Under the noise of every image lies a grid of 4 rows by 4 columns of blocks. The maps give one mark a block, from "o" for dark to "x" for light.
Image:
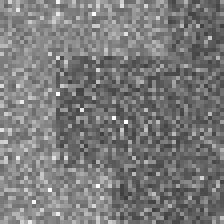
xxxo
xooo
xooo
xxoo
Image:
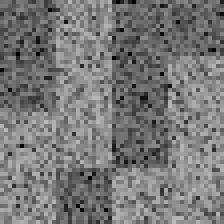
oxoo
oxox
xxox
xoxx
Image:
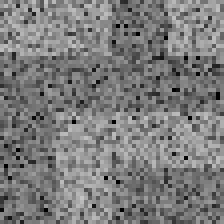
xxox
oooo
oxxx
oxoo
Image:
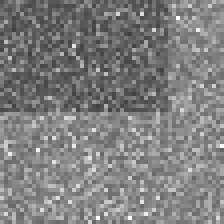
ooox
ooox
xxxx
xxxx
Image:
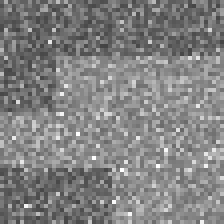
oooo
oxxx
xxxx
ooxx
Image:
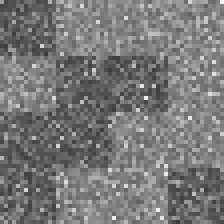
oxxx
xoox
ooxx
oxxo
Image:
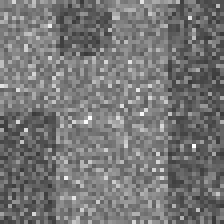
xoxo
xxxo
oxxo
oxxo
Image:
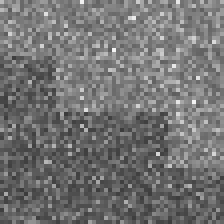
xxxx
oxxx
ooox
oooo
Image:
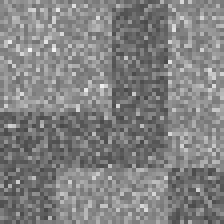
xxox
xxox
ooox
oxxo
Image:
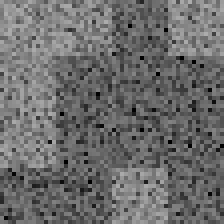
xxox
xooo
xooo
ooxo
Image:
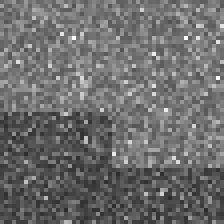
xxxx
xxxx
ooxx
oooo
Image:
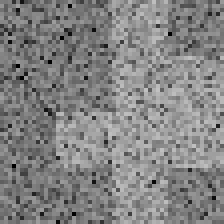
ooxo
ooxx
oxxx
ooxo
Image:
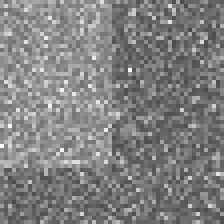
xxoo
xxoo
xxoo
oooo
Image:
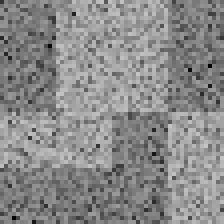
oxxo
oxxo
xxox
ooox
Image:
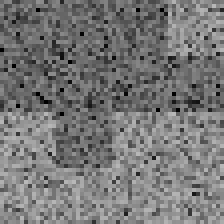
ooox
oooo
xoxx
xxxx
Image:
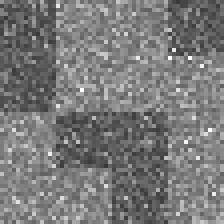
oxxo
oxxx
xoox
xxox
